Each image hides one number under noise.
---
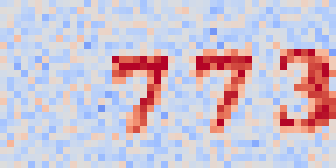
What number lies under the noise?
773
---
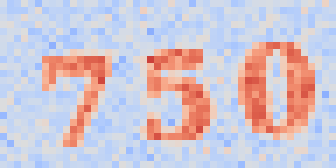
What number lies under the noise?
750
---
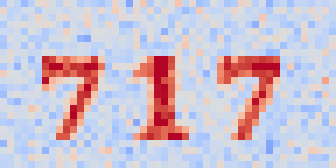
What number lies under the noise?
717
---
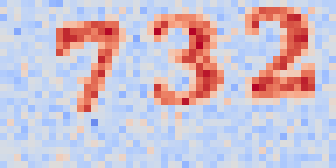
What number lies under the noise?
732
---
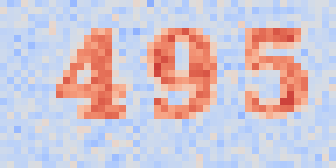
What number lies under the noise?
495
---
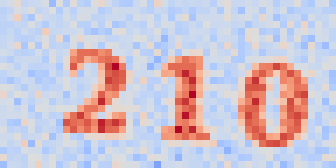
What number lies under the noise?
210
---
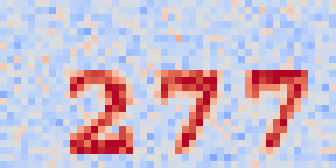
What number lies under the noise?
277
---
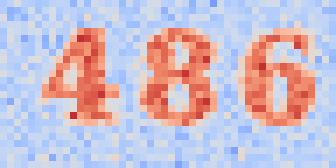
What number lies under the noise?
486
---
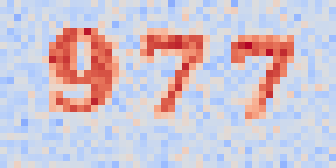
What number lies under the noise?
977
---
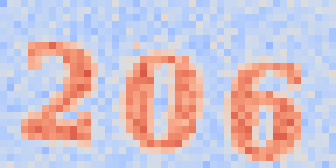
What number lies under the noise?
206
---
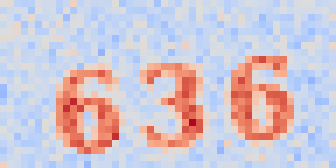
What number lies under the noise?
636
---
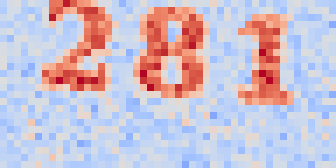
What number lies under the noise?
281
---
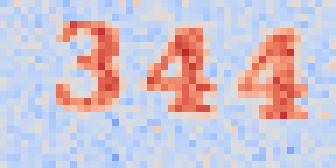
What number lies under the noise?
344
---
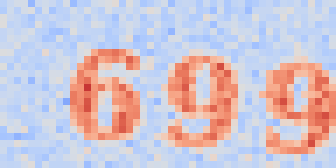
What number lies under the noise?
699
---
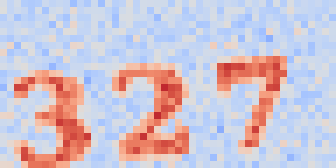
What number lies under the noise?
327
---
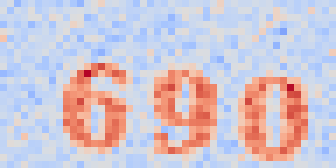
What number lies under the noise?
690
